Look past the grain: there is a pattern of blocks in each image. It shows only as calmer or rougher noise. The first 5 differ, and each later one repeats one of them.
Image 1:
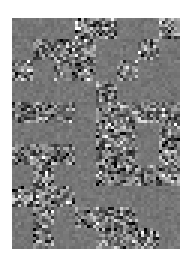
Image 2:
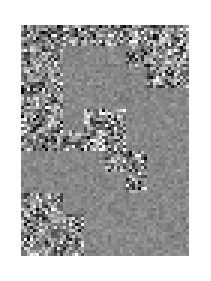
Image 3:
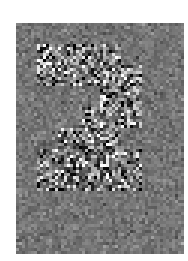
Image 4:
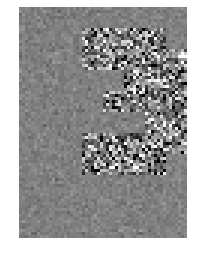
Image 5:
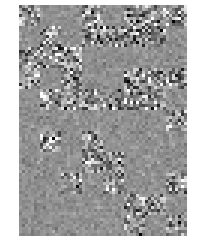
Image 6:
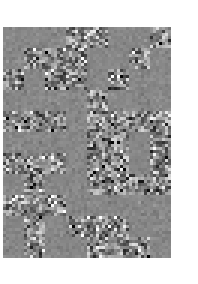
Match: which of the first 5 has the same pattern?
1
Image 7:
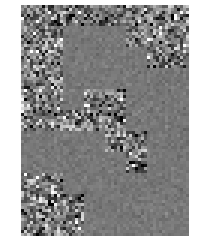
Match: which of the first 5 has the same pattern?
2
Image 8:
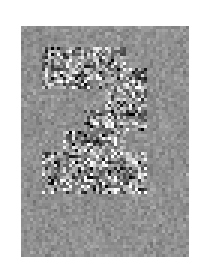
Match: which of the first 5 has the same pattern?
3
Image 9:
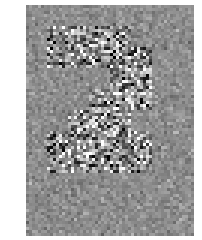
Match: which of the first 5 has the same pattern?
3
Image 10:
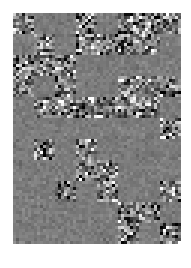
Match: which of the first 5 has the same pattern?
5
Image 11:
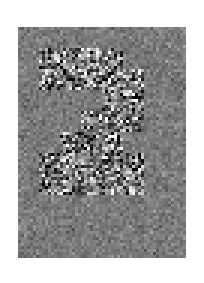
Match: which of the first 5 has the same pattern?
3
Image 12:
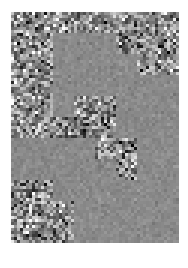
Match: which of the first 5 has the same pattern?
2
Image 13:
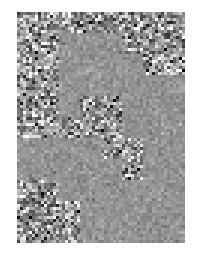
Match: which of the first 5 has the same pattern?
2
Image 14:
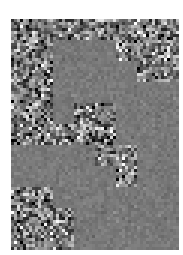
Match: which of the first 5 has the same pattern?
2
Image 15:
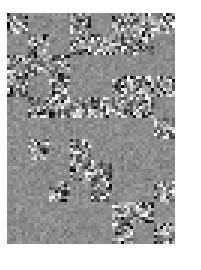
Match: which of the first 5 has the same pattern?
5
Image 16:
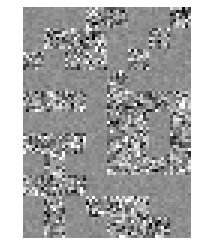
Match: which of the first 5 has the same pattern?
1
